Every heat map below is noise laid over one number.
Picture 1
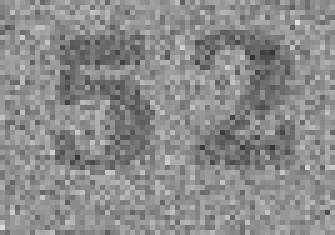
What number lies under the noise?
52
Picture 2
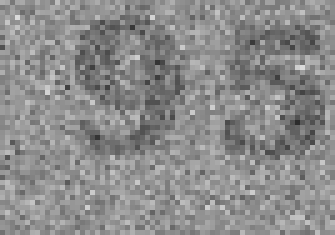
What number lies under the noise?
95
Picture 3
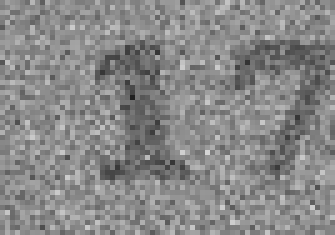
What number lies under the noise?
17
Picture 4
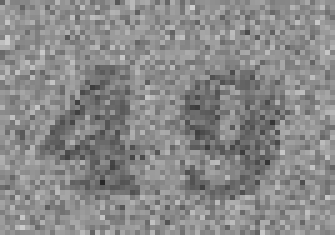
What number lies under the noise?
49
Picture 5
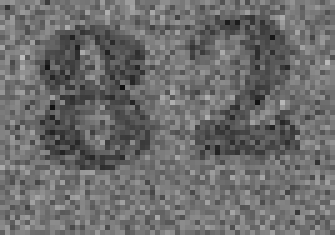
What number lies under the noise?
82
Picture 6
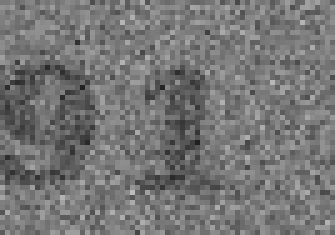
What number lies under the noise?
91
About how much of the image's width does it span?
two thirds
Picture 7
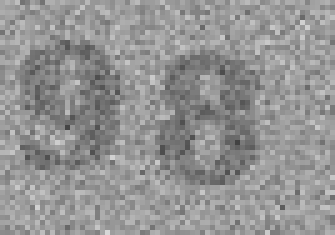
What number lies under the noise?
98
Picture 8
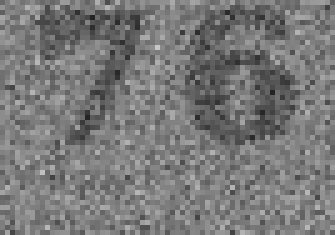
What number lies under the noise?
76
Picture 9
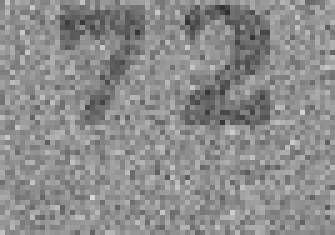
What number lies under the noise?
72
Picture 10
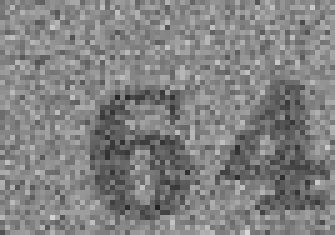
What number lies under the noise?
64
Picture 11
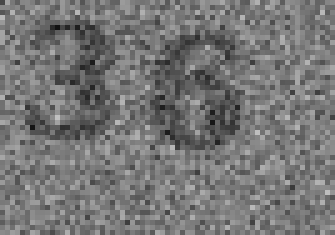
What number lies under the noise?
36
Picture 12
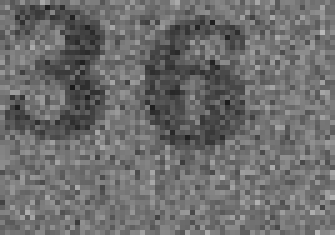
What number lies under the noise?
36
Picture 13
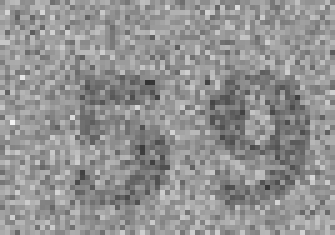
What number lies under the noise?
59
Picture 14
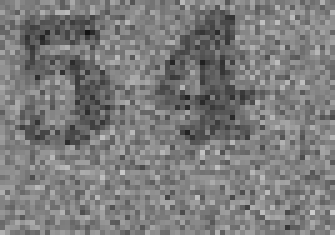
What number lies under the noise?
54
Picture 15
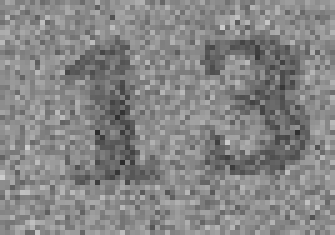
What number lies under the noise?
13
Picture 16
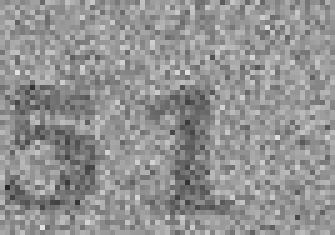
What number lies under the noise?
51
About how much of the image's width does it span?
two thirds
